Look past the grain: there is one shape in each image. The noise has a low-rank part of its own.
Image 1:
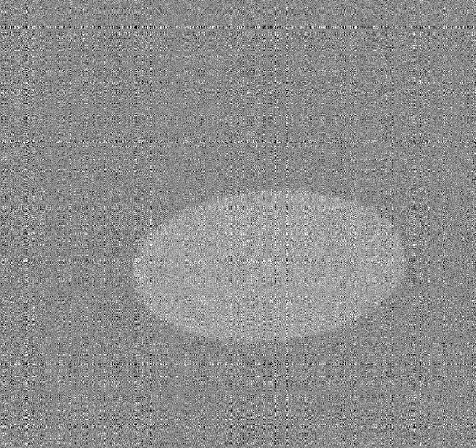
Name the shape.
ellipse
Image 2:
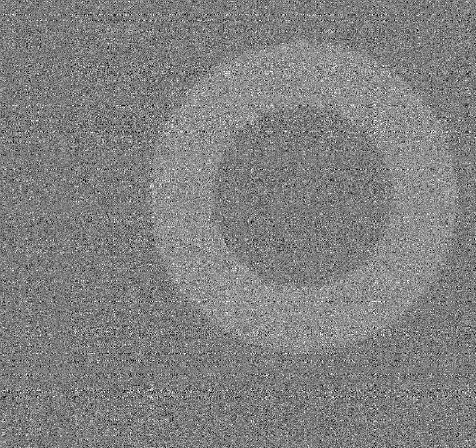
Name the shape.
ring
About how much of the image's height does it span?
two thirds
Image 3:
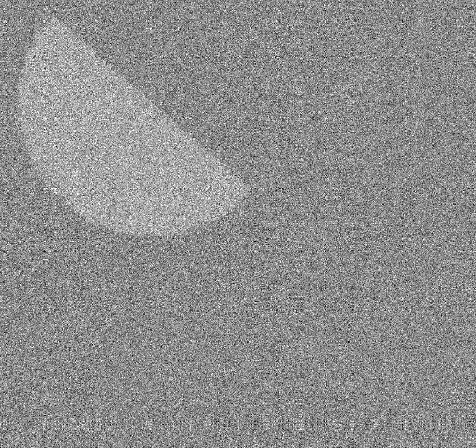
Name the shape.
half disc
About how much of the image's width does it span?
half
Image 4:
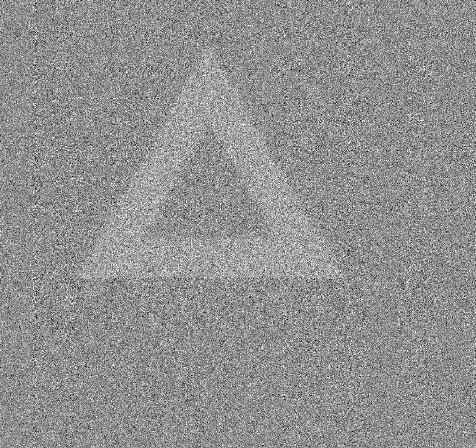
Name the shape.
triangle frame
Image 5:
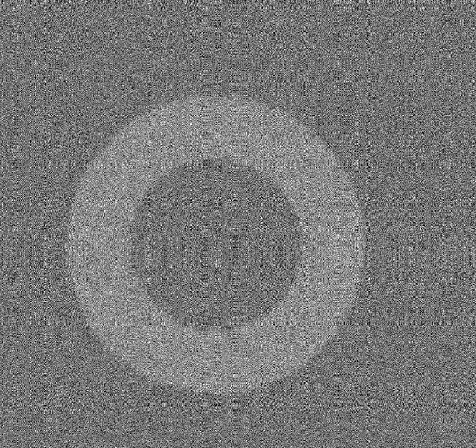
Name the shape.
ring
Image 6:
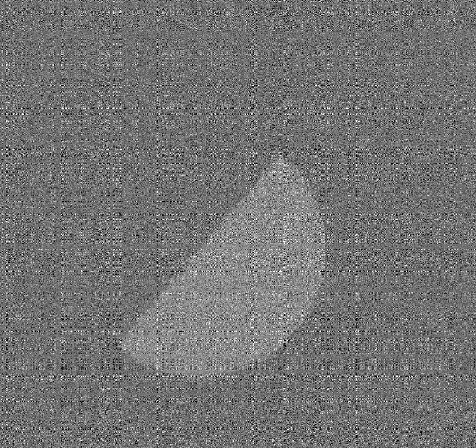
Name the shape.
half disc
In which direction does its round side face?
down and right
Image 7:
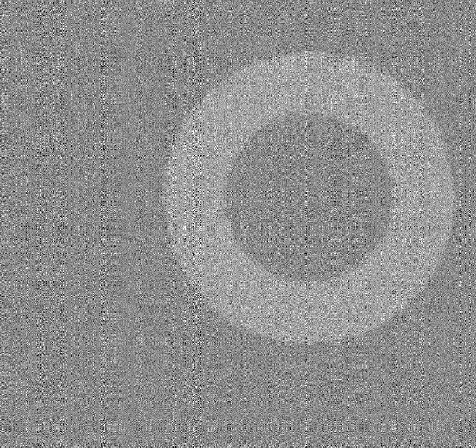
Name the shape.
ring
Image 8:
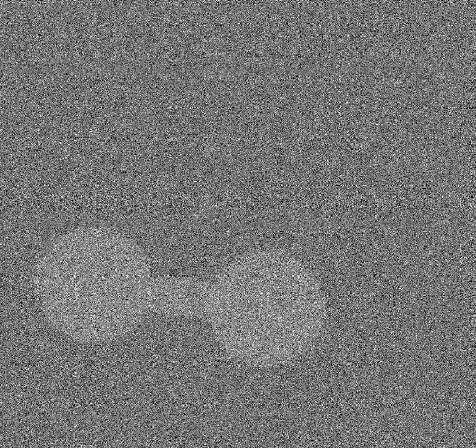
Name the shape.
dumbbell
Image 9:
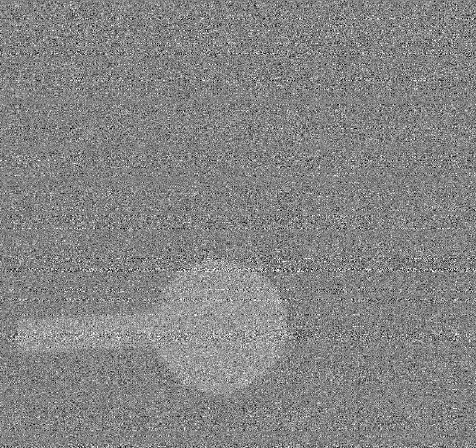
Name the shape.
lollipop
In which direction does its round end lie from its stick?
right
